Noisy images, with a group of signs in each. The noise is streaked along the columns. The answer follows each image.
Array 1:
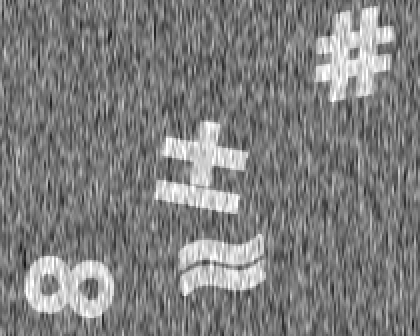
top right: hash sign; centre: plus-minus sign; bottom left: infinity sign; bottom middle: approximately sign
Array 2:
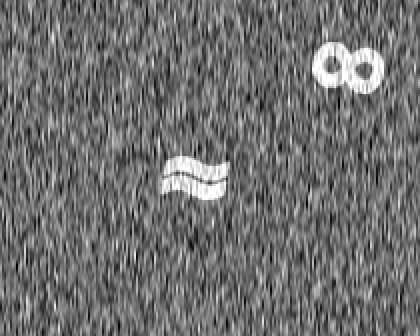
top right: infinity sign; centre: approximately sign
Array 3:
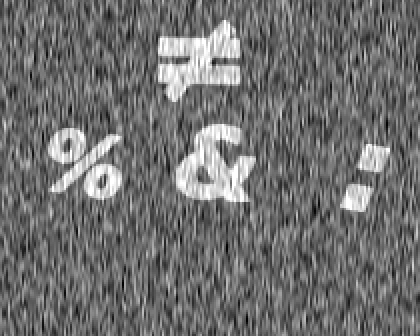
top middle: not-equal sign; middle left: percent sign; centre: ampersand; middle right: colon
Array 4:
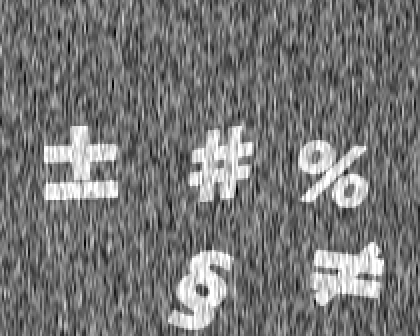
middle left: plus-minus sign; centre: hash sign; middle right: percent sign; bottom middle: section sign; bottom right: not-equal sign
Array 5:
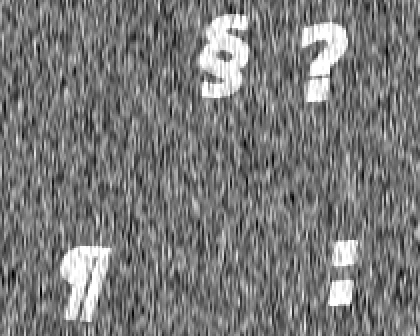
top middle: section sign; top right: question mark; bottom left: pilcrow; bottom right: colon
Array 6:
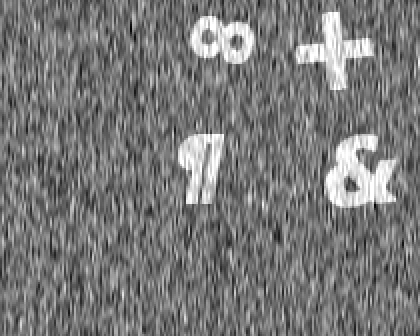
top middle: infinity sign; top right: plus sign; centre: pilcrow; middle right: ampersand
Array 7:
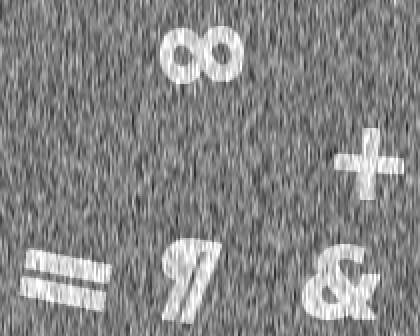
top middle: infinity sign; middle right: plus sign; bottom left: equals sign; bottom middle: pilcrow; bottom right: ampersand
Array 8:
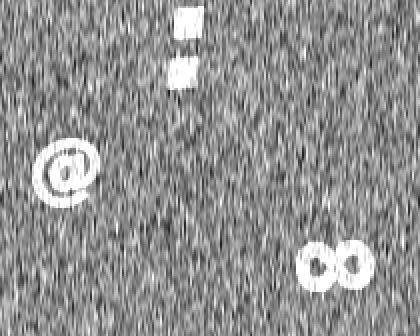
top middle: colon; middle left: at sign; bottom right: infinity sign
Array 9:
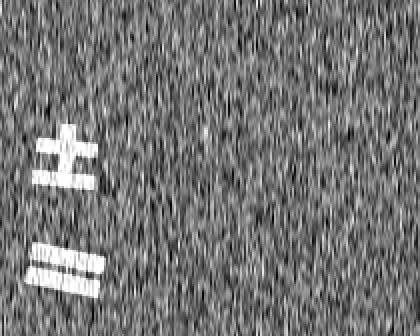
middle left: plus-minus sign; bottom left: equals sign
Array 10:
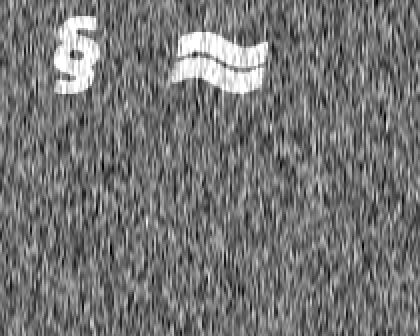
top left: section sign; top middle: approximately sign
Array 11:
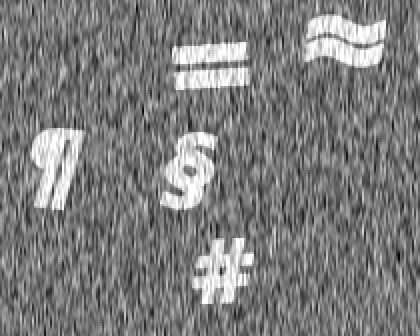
top middle: equals sign; top right: approximately sign; middle left: pilcrow; centre: section sign; bottom middle: hash sign
